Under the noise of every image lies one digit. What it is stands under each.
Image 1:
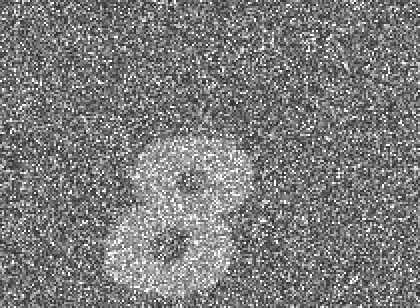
8
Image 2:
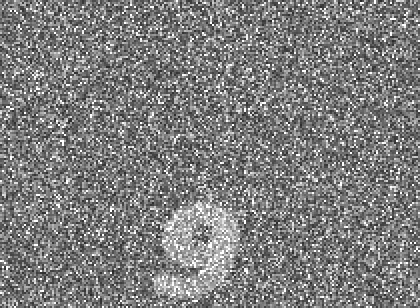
9
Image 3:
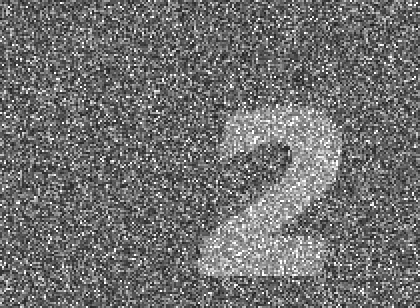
2
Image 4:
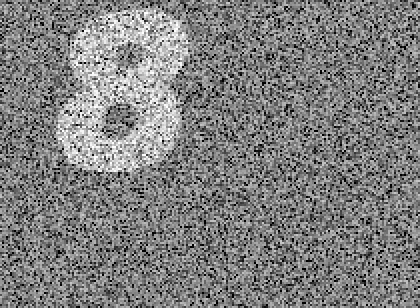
8
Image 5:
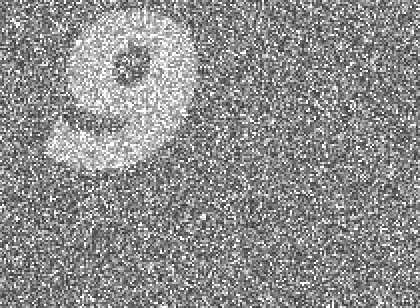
9
